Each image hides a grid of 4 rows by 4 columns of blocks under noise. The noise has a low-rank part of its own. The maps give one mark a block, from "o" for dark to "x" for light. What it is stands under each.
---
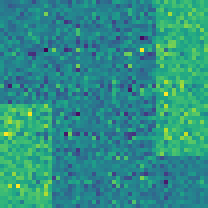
o o o x
o o o x
x o o x
x o o o
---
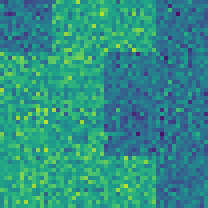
o x x o
x x o o
x x o o
x x x o
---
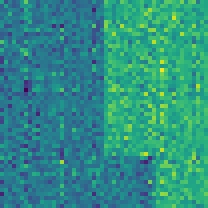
o o x x
o o x x
o o x x
o o o x
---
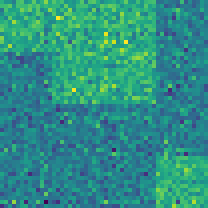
x x x o
o x x o
o o o o
o o o x
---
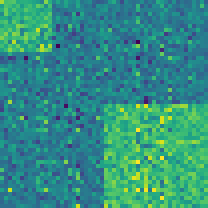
x o o o
o o o o
o o x x
o o x x
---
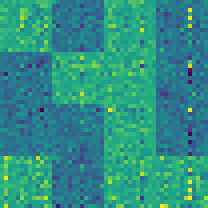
x o x o
o x x o
o o x o
x o x x
